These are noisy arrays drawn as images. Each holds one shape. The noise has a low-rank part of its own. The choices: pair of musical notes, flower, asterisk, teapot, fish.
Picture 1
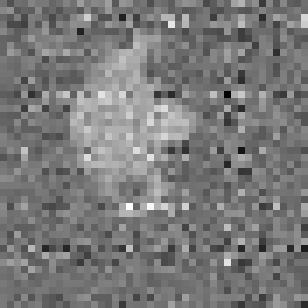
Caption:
light teapot
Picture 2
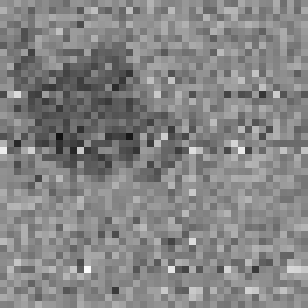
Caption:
dark teapot
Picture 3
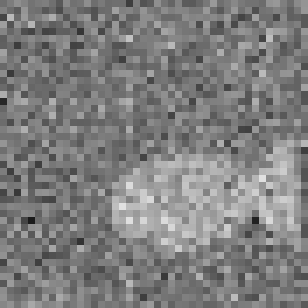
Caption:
light fish
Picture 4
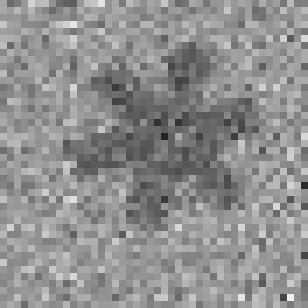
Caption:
dark asterisk
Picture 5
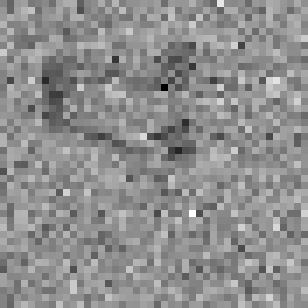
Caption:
dark pair of musical notes
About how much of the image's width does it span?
half
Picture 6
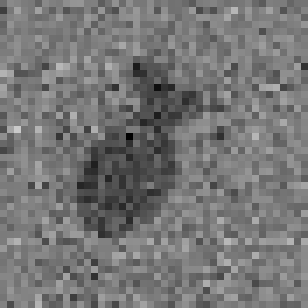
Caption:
dark fish
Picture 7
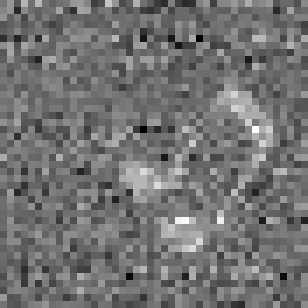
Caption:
light pair of musical notes
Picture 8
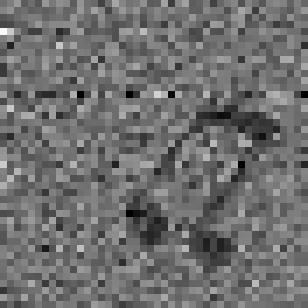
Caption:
dark pair of musical notes
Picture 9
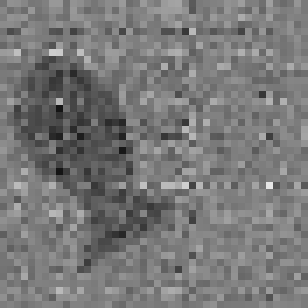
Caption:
dark fish
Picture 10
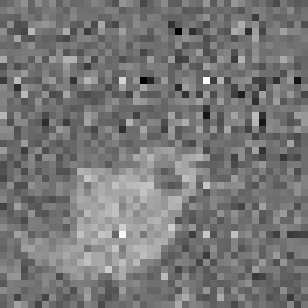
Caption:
light teapot
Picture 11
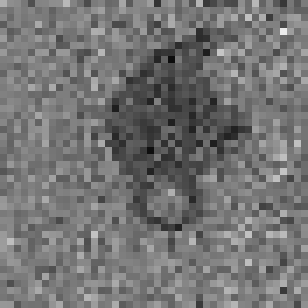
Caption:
dark teapot
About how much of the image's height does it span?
two thirds
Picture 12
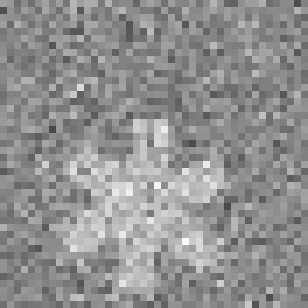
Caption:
light asterisk
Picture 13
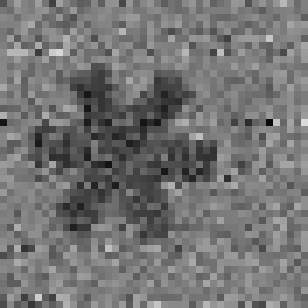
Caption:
dark asterisk
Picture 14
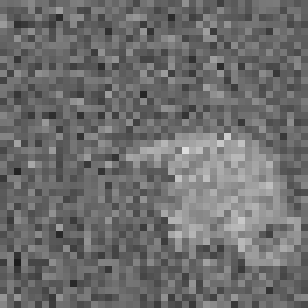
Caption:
light teapot
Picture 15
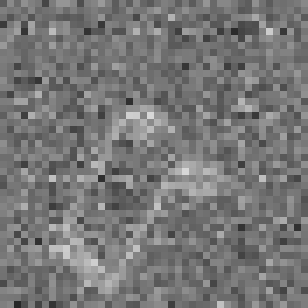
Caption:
light pair of musical notes
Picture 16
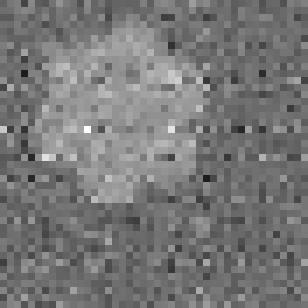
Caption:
light flower
